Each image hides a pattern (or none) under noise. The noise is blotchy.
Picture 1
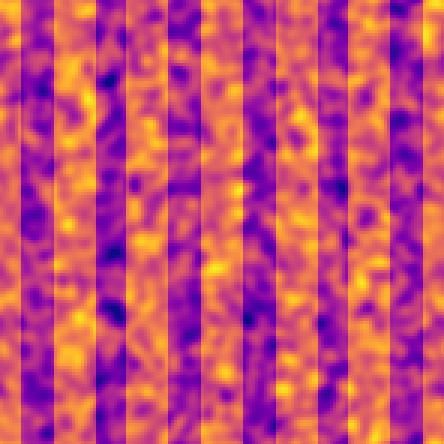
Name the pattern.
vertical stripes
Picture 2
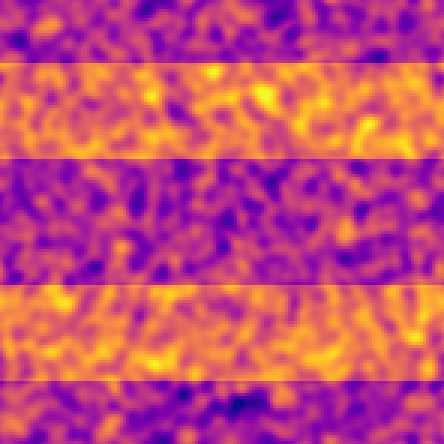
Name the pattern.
horizontal stripes
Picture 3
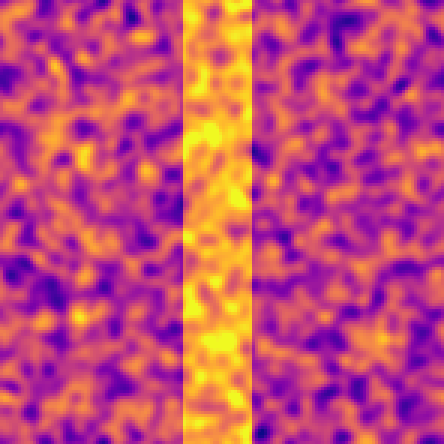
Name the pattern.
one vertical stripe
